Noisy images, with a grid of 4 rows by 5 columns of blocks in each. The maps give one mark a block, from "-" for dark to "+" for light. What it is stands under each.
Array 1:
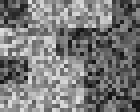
-+++-
++---
-++--
+++--
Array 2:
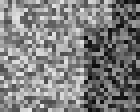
++++-
+++--
+++--
+++--
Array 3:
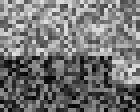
+++++
+++++
----+
-----
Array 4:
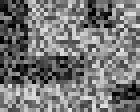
-++-+
-++++
---++
++++-
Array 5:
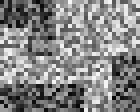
--+++
+-+++
++++-
---+-
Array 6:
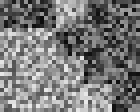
--+--
++---
+++--
++++-
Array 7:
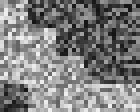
+----
++---
+++--
-++++
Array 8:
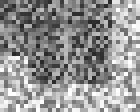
----+
----+
+---+
+++++
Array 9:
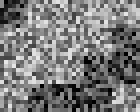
-++++
++++-
+++--
+---+
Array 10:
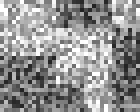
++--+
++++-
--++-
---+-
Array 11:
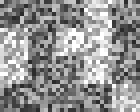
---+-
+-++-
+--+-
----+
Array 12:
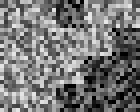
++-++
++++-
+++--
++---
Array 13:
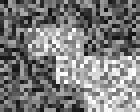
-----
-++--
--+++
---++
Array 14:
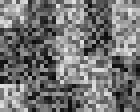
+-+-+
--+-+
--++-
+--+-
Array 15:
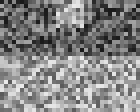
--+--
-----
+++++
+++++
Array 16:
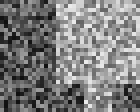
--+++
--+++
--+++
---+-
